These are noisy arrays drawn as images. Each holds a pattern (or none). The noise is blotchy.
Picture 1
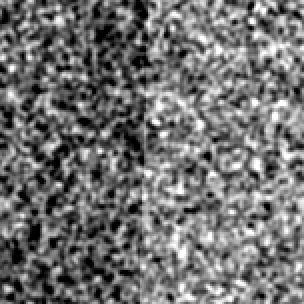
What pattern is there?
a sharp edge
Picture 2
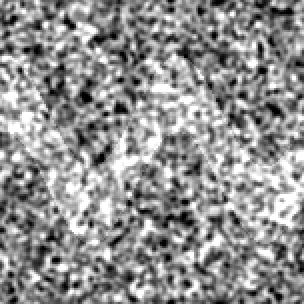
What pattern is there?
a wavy band
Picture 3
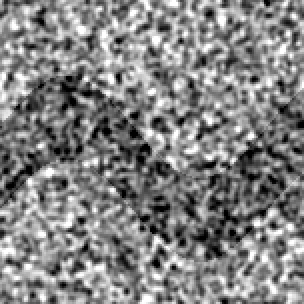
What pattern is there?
a wavy band
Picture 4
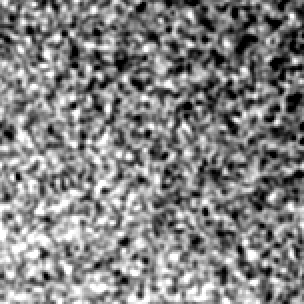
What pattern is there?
a smooth slope
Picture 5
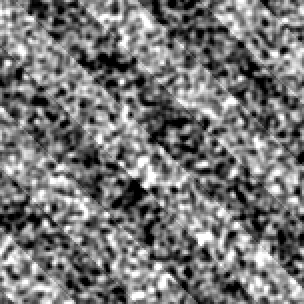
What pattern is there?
diagonal stripes
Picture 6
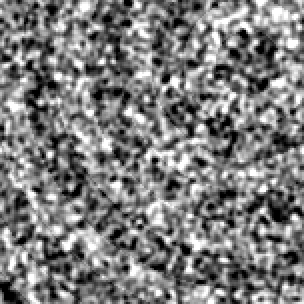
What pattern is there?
rings round one point
